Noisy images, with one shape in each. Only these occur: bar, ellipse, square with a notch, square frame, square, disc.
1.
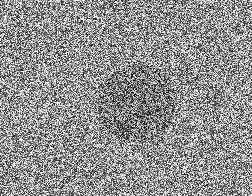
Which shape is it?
disc
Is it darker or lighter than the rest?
darker
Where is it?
centre
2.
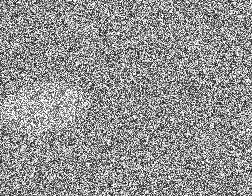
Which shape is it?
ellipse
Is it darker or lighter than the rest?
lighter
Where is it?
middle left
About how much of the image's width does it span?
a third
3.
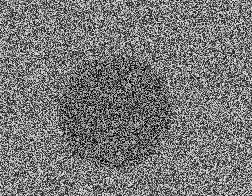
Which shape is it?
disc
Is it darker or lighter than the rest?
darker
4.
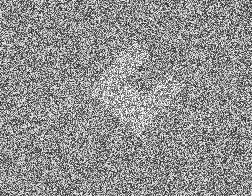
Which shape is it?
square with a notch
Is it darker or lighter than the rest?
lighter
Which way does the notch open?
up and right
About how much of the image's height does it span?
half
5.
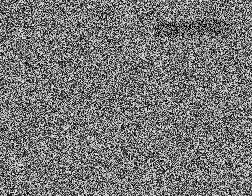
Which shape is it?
bar
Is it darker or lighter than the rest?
darker
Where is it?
top right
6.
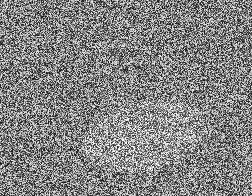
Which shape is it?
ellipse
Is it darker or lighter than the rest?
lighter
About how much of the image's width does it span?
half
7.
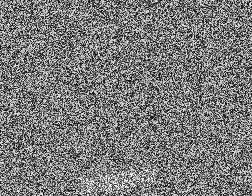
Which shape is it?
bar
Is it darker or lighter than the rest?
lighter
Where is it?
bottom middle
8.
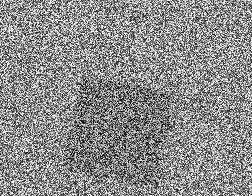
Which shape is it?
square
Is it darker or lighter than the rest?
darker
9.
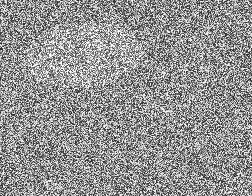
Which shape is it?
ellipse
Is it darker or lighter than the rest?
lighter
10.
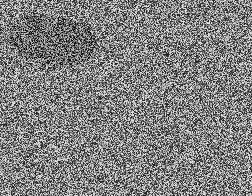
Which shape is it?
ellipse
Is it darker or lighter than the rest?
darker
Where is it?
top left
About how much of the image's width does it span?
a third
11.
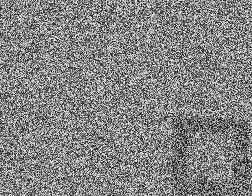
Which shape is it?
square frame
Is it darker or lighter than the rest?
darker
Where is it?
bottom right
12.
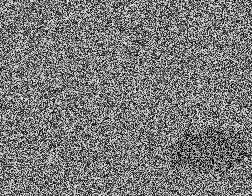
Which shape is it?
ellipse
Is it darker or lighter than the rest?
darker
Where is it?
bottom right
